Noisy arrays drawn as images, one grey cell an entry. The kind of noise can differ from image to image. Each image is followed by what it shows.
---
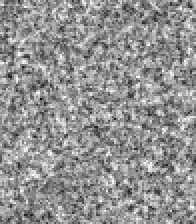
blotchy
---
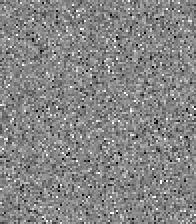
heavy tails
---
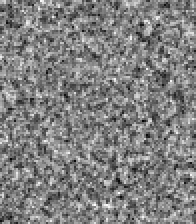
blotchy
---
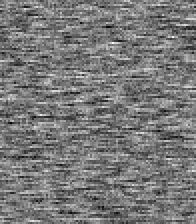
streaked along the rows
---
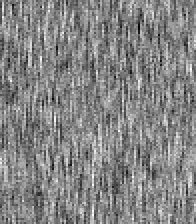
streaked along the columns
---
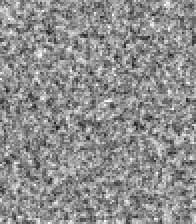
blotchy
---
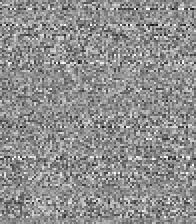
rows of uneven size
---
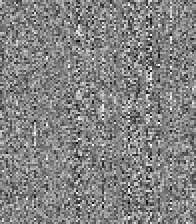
columns of uneven size
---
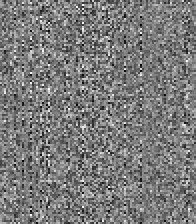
columns of uneven size
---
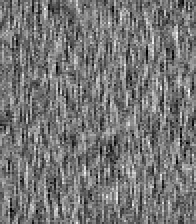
streaked along the columns
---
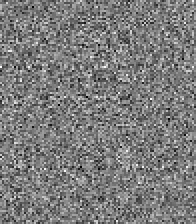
low rank plus noise
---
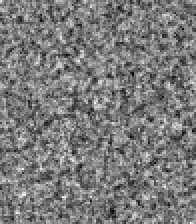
blotchy
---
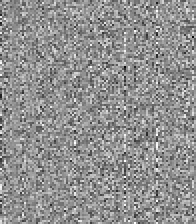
columns of uneven size
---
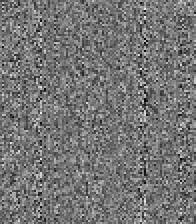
columns of uneven size
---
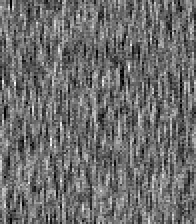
streaked along the columns
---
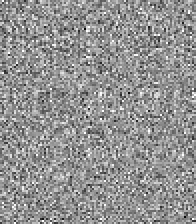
low rank plus noise
